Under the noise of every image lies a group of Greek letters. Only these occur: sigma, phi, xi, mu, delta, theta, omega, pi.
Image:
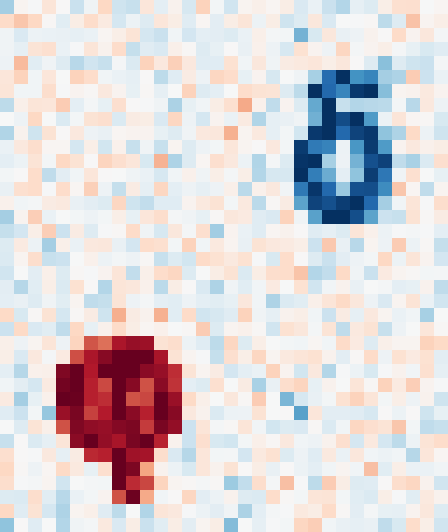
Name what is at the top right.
delta
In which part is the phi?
bottom left
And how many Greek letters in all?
2
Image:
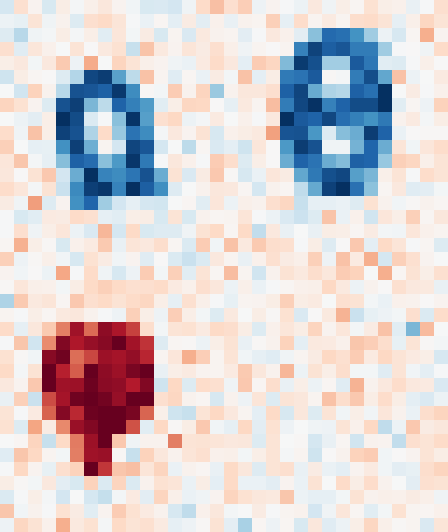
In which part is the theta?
top right
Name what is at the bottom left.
phi
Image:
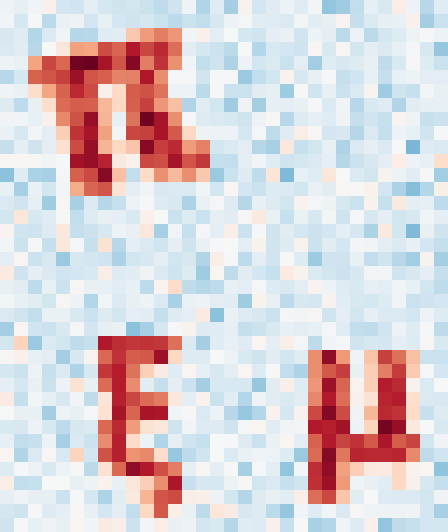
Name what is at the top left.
pi
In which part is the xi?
bottom left
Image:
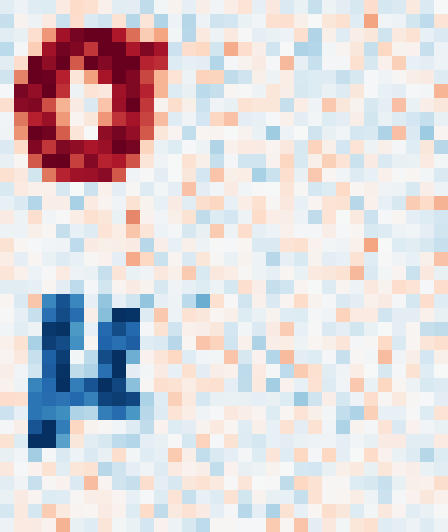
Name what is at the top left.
sigma
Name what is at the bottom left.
mu
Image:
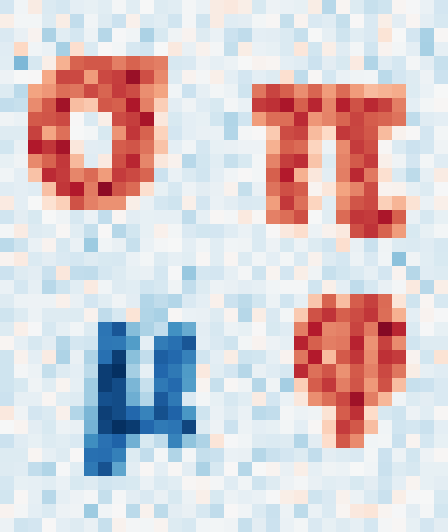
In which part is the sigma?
top left
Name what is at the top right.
pi
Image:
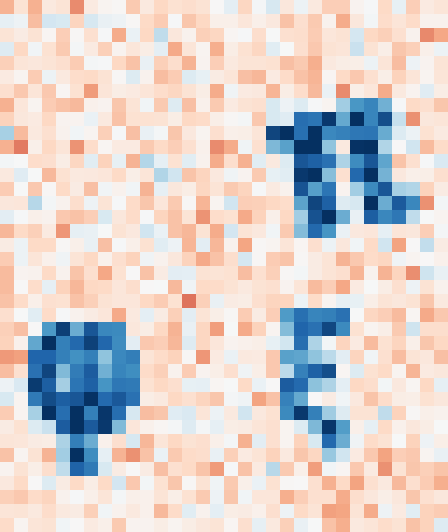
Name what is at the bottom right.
xi
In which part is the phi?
bottom left
